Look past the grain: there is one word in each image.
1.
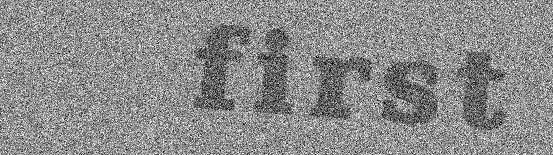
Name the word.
first
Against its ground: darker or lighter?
darker
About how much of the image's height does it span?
two thirds
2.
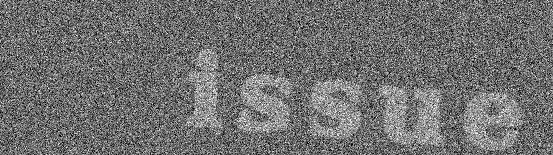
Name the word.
issue
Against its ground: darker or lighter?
lighter
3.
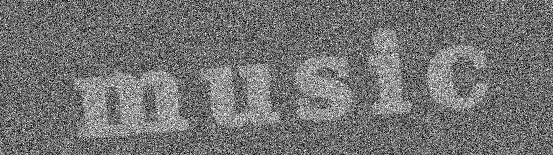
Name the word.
music
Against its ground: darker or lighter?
lighter
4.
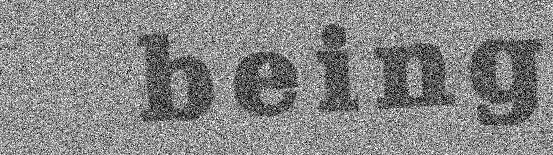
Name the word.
being
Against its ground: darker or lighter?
darker
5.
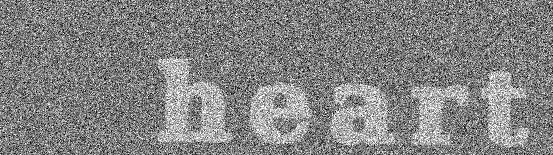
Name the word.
heart
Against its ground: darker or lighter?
lighter
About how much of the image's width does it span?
two thirds
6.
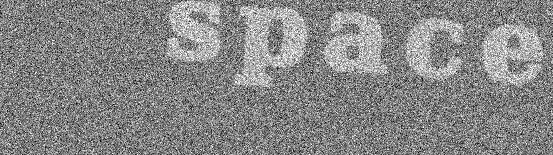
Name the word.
space
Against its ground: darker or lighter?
lighter
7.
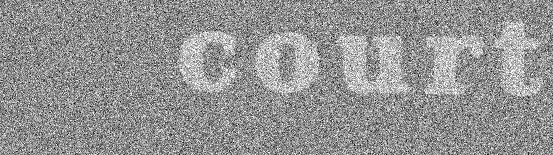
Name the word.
court
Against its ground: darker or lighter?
lighter
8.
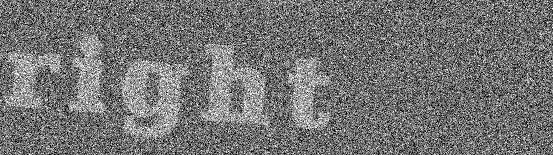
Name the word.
right
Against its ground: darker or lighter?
lighter
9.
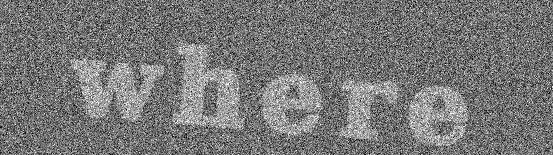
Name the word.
where
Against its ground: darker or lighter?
lighter
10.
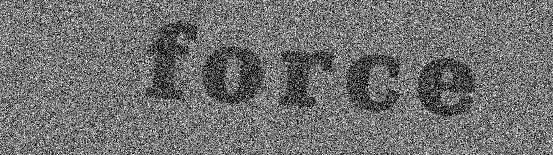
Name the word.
force
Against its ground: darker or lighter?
darker
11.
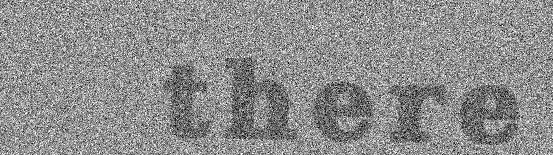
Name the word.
there
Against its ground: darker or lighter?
darker
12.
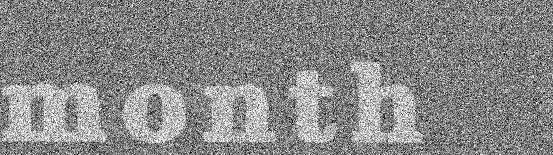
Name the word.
month
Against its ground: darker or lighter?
lighter
